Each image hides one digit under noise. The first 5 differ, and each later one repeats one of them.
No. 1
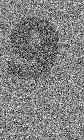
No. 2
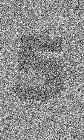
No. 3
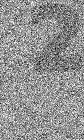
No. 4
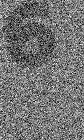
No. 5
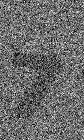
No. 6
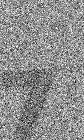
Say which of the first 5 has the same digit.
5
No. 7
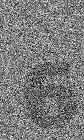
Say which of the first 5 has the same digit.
4
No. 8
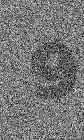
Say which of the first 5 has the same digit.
1
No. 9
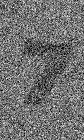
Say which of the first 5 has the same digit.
5
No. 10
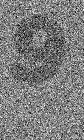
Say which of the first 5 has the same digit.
1
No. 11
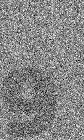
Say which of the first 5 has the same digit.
1
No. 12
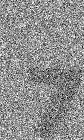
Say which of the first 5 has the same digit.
5
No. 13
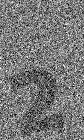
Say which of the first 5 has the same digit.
3
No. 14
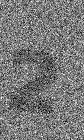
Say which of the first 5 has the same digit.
3
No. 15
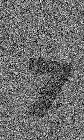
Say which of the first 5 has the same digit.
5
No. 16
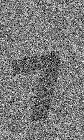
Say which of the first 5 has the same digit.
5
